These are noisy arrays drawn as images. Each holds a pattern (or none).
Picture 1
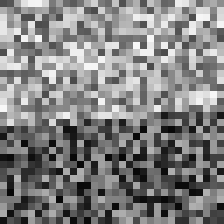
a sharp edge
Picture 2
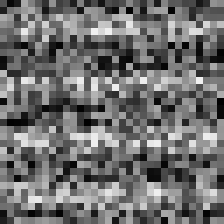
horizontal stripes
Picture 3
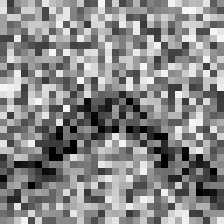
a wavy band
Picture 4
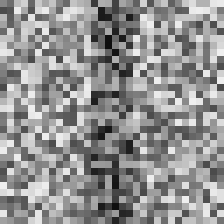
one vertical stripe
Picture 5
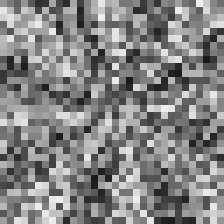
spokes from one point
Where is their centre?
centre
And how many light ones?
8
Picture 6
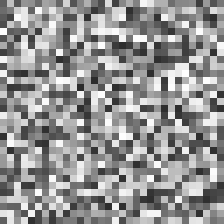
only noise
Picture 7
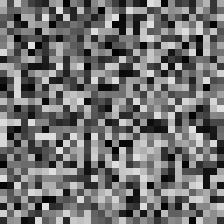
only noise
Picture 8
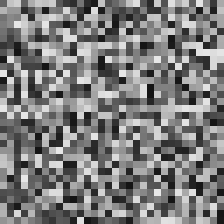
only noise
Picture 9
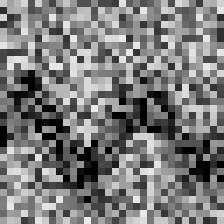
a wavy band
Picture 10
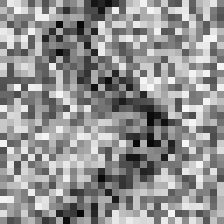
a wavy band
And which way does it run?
top to bottom
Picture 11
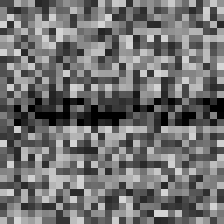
one horizontal stripe
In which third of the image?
middle
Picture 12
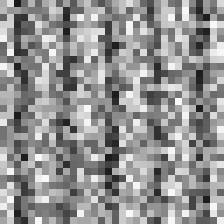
vertical stripes
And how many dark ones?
5
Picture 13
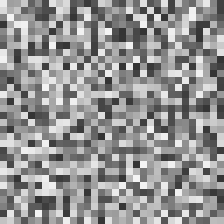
only noise
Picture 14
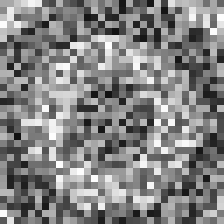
rings round one point
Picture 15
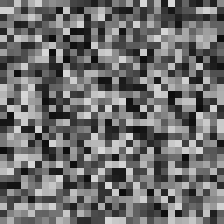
only noise
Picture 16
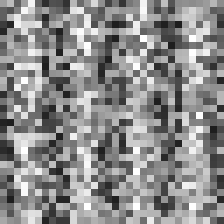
vertical stripes
